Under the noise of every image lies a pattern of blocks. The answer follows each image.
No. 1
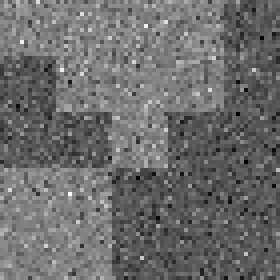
no symmetry
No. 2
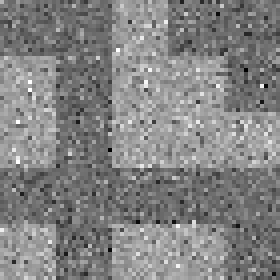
mirrored about the diagonal from the bottom left
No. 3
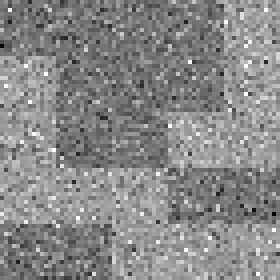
no symmetry
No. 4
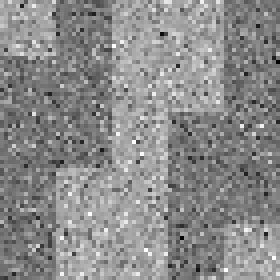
the same after a half turn
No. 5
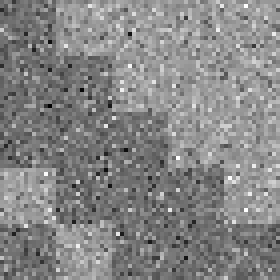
mirrored about the diagonal from the bottom left
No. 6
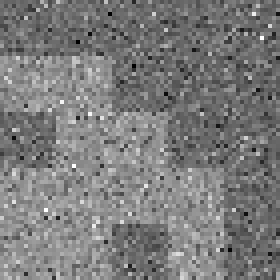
mirrored about the diagonal from the bottom left
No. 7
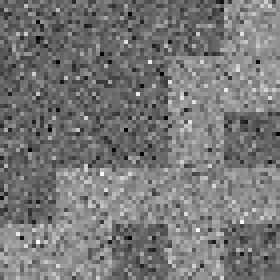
mirrored about the diagonal from the top left
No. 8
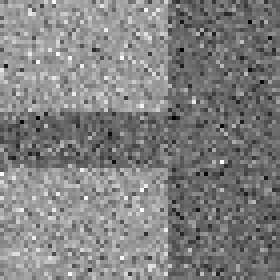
top and bottom mirror each other
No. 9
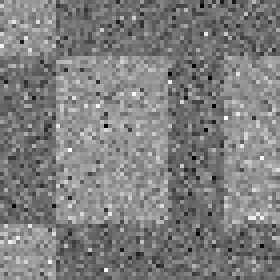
top and bottom mirror each other
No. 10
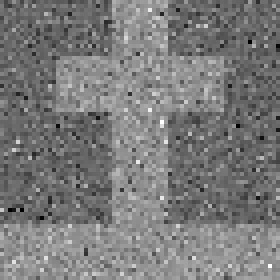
left and right mirror each other
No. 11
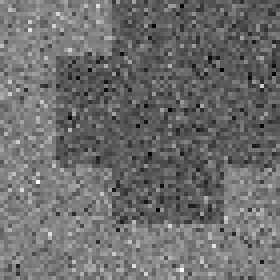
mirrored about the diagonal from the bottom left
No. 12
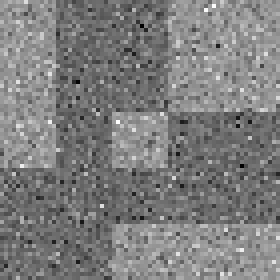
mirrored about the diagonal from the bottom left
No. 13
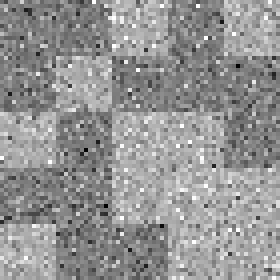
mirrored about the diagonal from the top left
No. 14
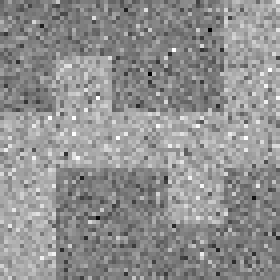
the same after a half turn
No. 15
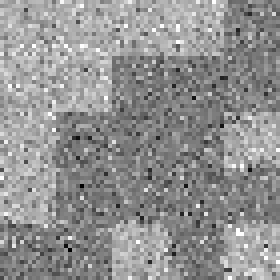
mirrored about the diagonal from the top left
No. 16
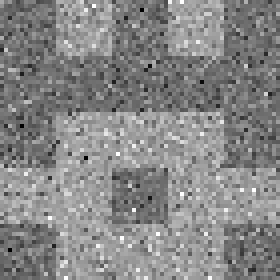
left and right mirror each other
